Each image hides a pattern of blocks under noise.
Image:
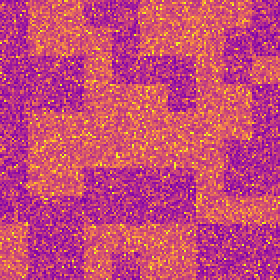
no symmetry
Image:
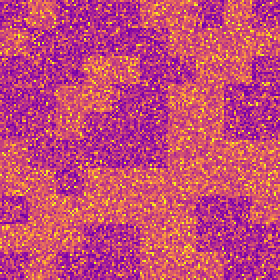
mirrored about the diagonal from the top left
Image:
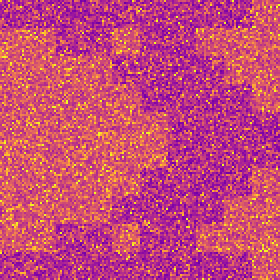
top and bottom mirror each other
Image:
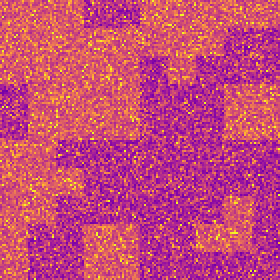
mirrored about the diagonal from the top left
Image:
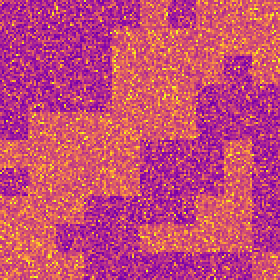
mirrored about the diagonal from the top left
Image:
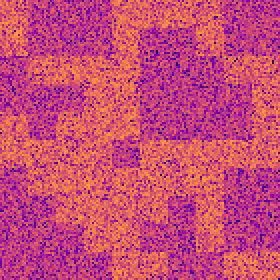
mirrored about the diagonal from the bottom left
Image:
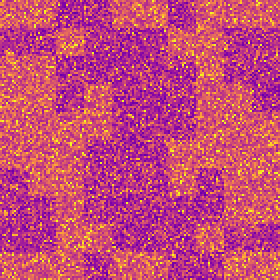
the same after a half turn
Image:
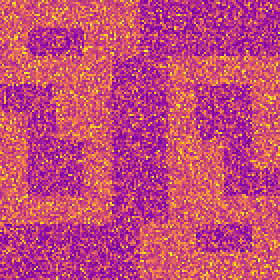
the same after a half turn
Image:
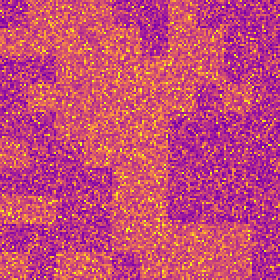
no symmetry
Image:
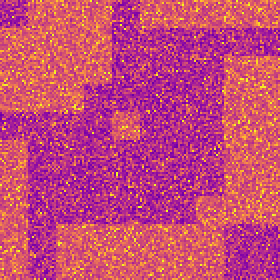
mirrored about the diagonal from the top left
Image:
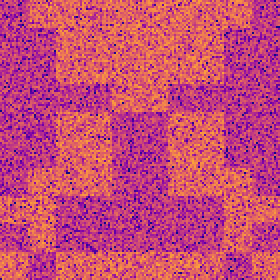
left and right mirror each other
